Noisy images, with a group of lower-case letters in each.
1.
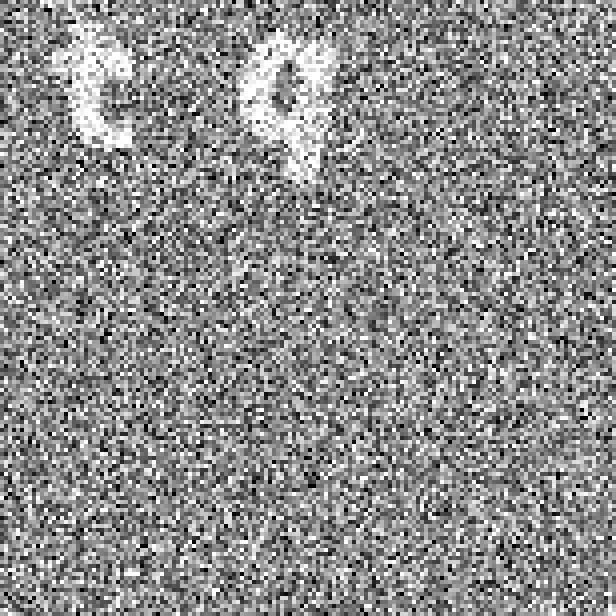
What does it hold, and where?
top left: t; top middle: q
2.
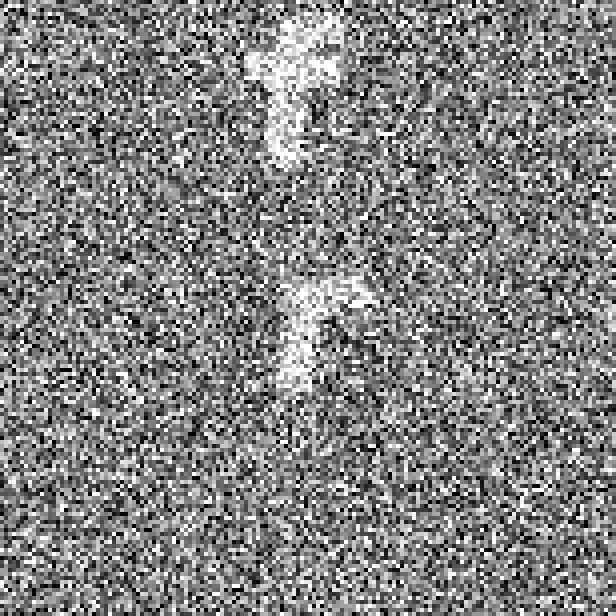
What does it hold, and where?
top middle: f; centre: r
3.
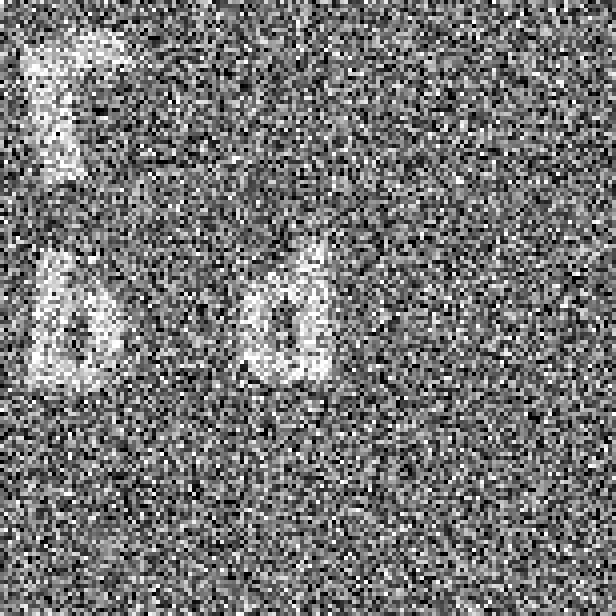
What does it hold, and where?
top left: r; middle left: b; centre: d
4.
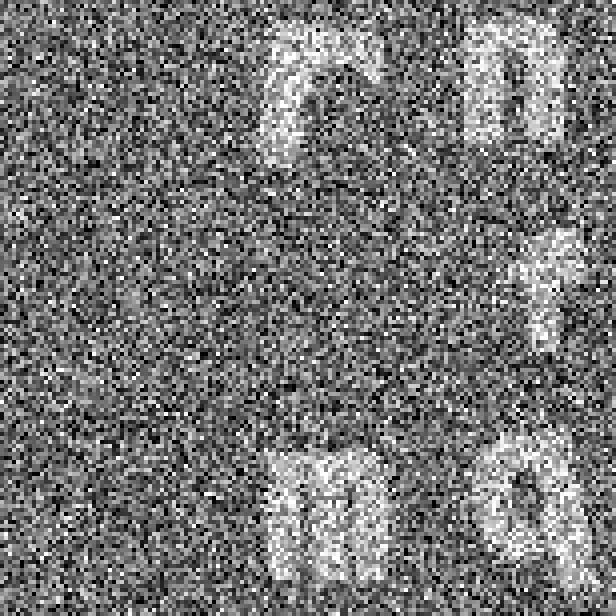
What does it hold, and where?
top middle: r; top right: n; middle right: f; bottom middle: m; bottom right: q
